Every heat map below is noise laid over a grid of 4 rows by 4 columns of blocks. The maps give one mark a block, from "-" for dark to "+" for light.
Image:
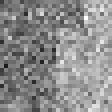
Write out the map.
- - - +
- - + +
- - + +
- - + +
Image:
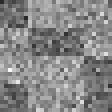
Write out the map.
- + + +
+ - - +
+ + + -
- + + -
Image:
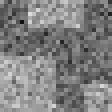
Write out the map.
- + + -
- - - -
+ + - -
+ + - +
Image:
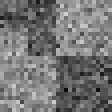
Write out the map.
- - + +
+ - + +
+ + - -
+ + - -
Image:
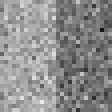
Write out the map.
+ + - -
+ + - -
+ + - -
+ + - -
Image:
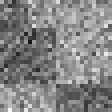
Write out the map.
- + + +
- - + +
- - + +
+ + - -
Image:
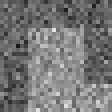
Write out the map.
- - - -
- + + -
- + + -
- + + +
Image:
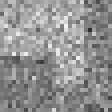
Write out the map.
+ + + -
+ + + -
- - + -
- - - -
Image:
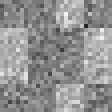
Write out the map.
- - + -
+ - - +
+ - - +
- - + -
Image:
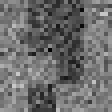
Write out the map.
+ - - +
+ - - +
+ + - +
+ - + +
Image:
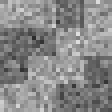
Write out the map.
+ + - +
- - + +
- + + -
+ + - -
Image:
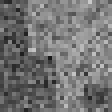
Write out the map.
- + + +
- + + +
- - + +
- - + -
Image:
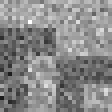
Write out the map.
+ + + +
- - + +
- + - -
- + - +
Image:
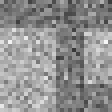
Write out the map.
- - - -
+ + - +
+ + - +
+ + - -
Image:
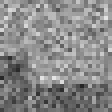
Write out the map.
+ + + +
+ + + +
- + + +
- - - -
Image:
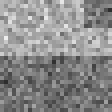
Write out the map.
+ + + -
+ + + +
- - - -
- - - -
